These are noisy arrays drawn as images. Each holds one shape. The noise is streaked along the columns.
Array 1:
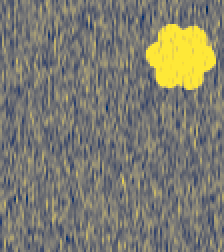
light flower, top right
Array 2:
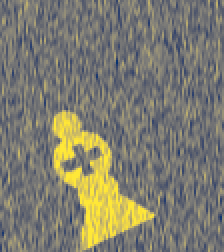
light chess bishop
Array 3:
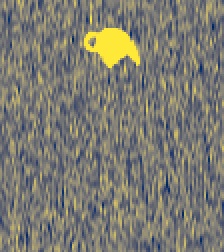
light teapot, top middle
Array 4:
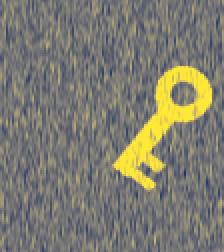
light key
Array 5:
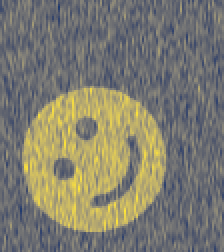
light smiling face
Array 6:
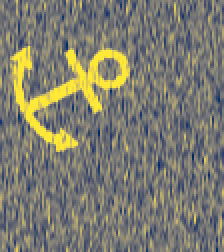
light anchor
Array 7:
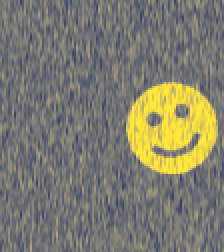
light smiling face, middle right
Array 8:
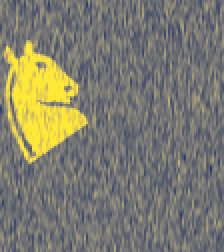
light chess knight
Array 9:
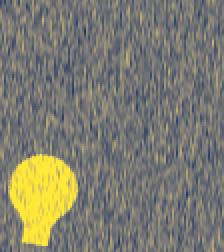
light light bulb, bottom left
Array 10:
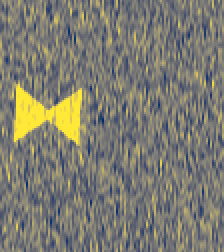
light bow tie, middle left
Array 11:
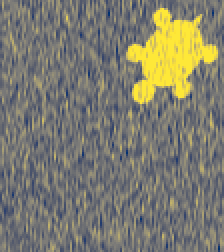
light turtle, top right
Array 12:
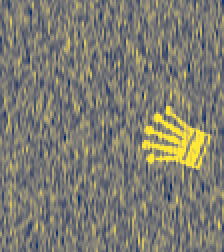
light chess queen, middle right
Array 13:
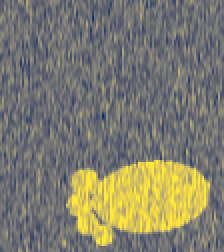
light footprint
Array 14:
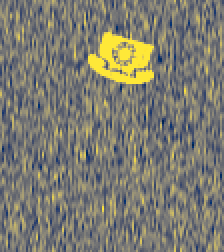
light telephone, top middle
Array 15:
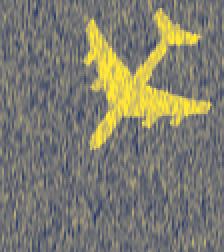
light airplane
